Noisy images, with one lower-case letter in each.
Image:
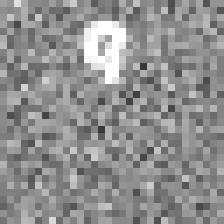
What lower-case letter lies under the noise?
q
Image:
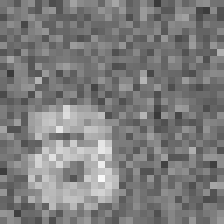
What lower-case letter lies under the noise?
a
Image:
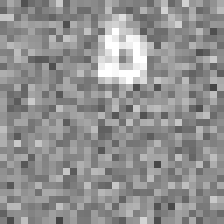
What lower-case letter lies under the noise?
b
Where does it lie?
top middle
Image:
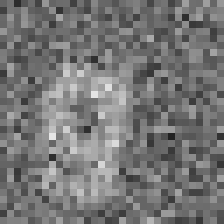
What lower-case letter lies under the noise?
g
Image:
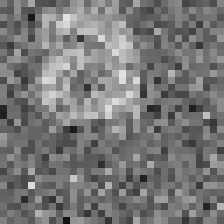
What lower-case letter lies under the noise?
a
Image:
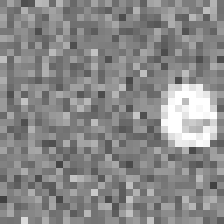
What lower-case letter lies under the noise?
e
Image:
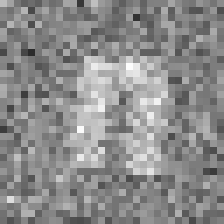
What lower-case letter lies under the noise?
n
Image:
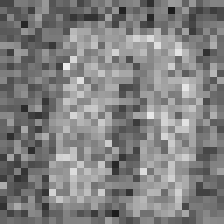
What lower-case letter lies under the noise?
n
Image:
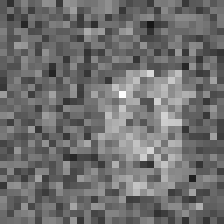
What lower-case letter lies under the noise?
g
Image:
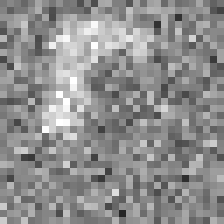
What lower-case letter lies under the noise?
r
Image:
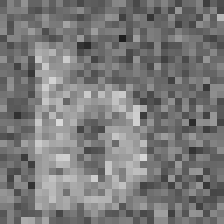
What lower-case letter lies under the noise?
b
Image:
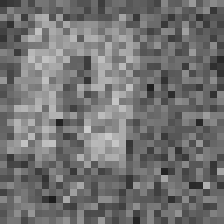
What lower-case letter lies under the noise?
n
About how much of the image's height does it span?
two thirds
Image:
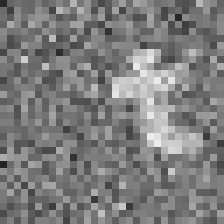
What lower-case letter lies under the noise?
t
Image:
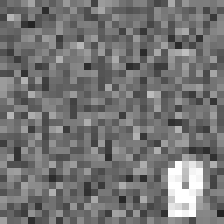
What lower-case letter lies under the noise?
g
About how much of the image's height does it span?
a quarter
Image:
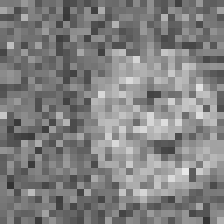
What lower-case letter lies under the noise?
e
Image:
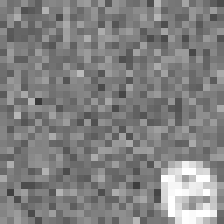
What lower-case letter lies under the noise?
e
